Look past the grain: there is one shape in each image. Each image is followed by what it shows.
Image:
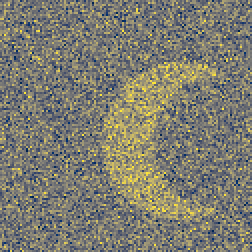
light crescent
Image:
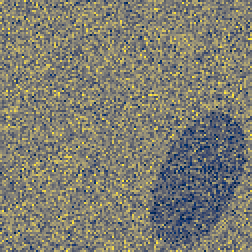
dark ellipse
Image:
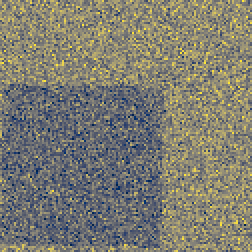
dark square
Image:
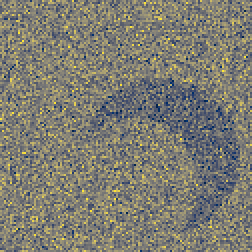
dark crescent
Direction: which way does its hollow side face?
down and left
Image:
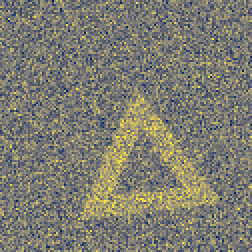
light triangle frame
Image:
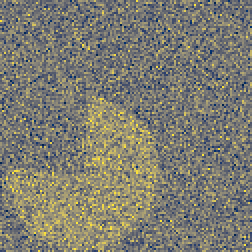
light disc with a wedge cut out
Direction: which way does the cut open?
up and left
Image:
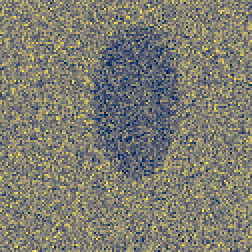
dark ellipse
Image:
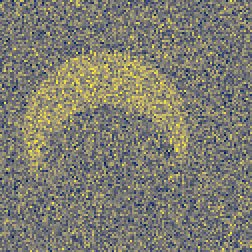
light crescent
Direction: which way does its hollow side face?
down
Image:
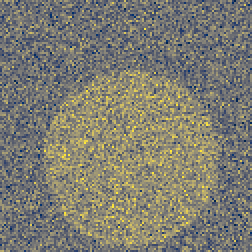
light disc
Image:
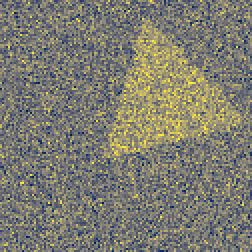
light triangle
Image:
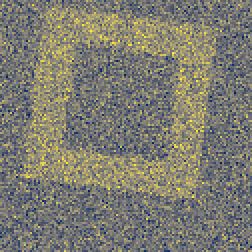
light square frame
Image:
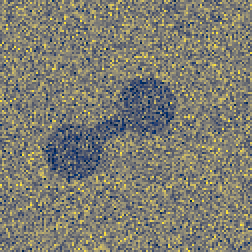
dark dumbbell
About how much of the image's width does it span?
half
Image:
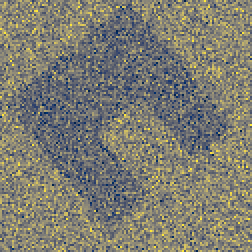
dark square with a notch
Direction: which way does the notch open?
down and right
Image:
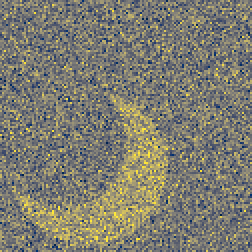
light crescent
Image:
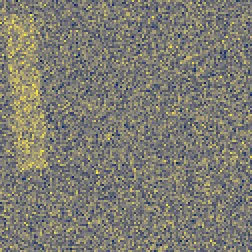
light bar
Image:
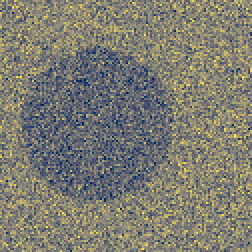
dark disc
